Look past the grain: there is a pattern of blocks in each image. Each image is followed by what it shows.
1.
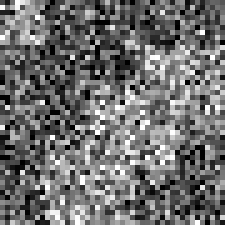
mirrored about the diagonal from the top left
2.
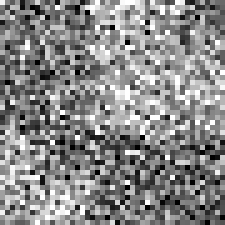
mirrored about the diagonal from the bottom left
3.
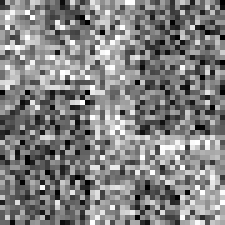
the same after a half turn
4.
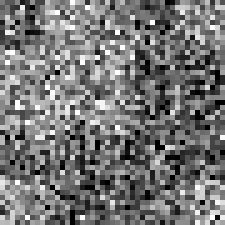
mirrored about the diagonal from the top left
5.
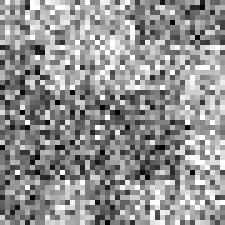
no symmetry
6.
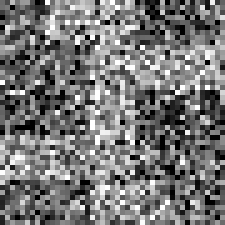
the same after a half turn
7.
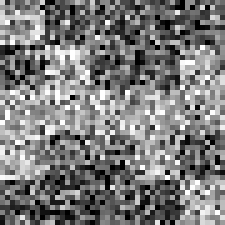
the same after a half turn
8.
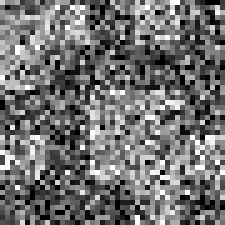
mirrored about the diagonal from the top left
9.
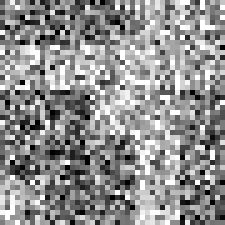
mirrored about the diagonal from the bottom left
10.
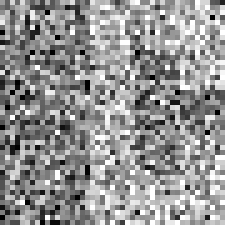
top and bottom mirror each other
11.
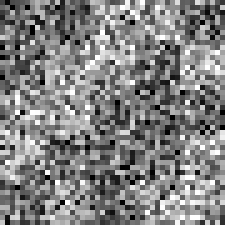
mirrored about the diagonal from the top left
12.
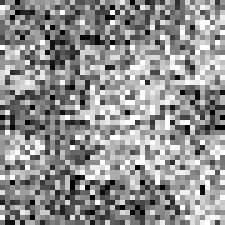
top and bottom mirror each other
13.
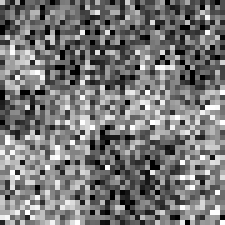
no symmetry
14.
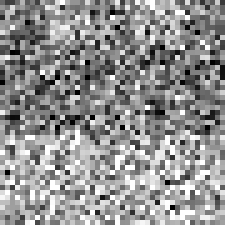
left and right mirror each other
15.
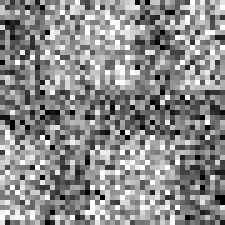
the same after a half turn
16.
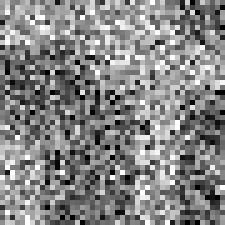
no symmetry
